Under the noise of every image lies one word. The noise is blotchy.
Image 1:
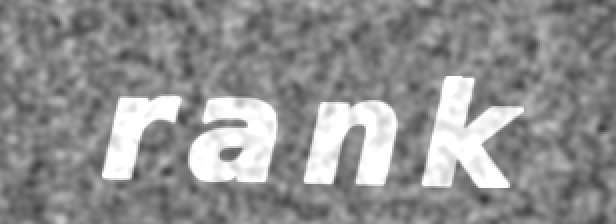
rank
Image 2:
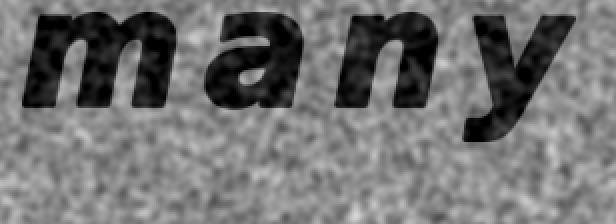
many
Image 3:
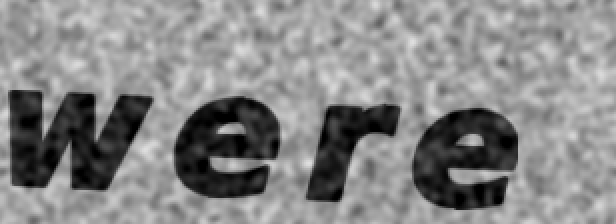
were
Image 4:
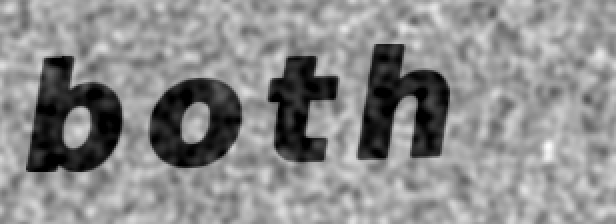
both
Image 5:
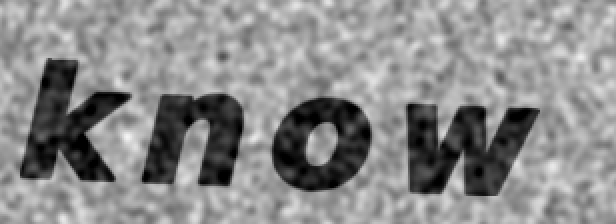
know
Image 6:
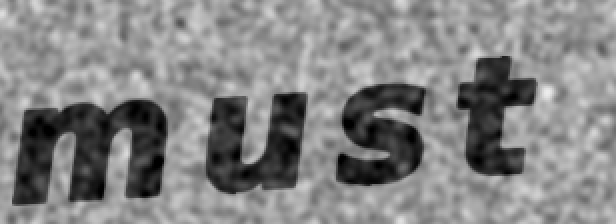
must
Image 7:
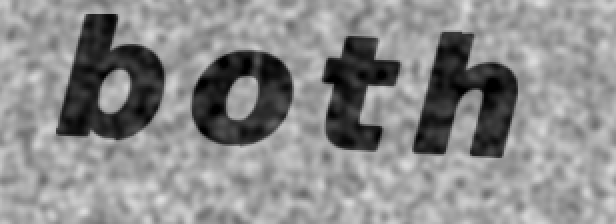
both
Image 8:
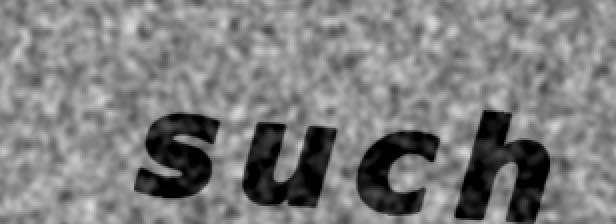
such
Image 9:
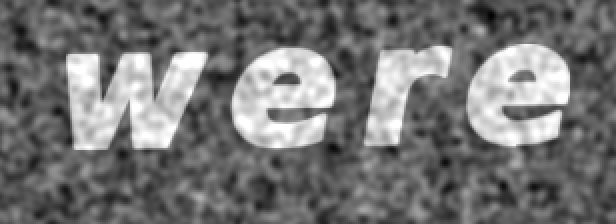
were
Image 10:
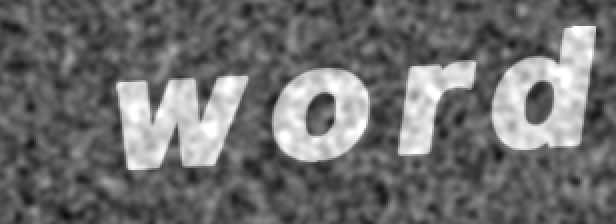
word
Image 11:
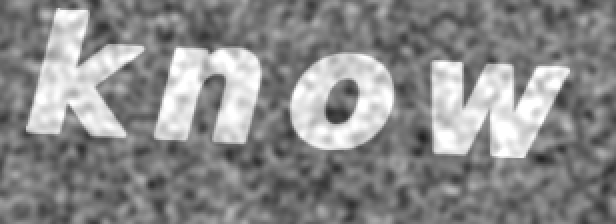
know
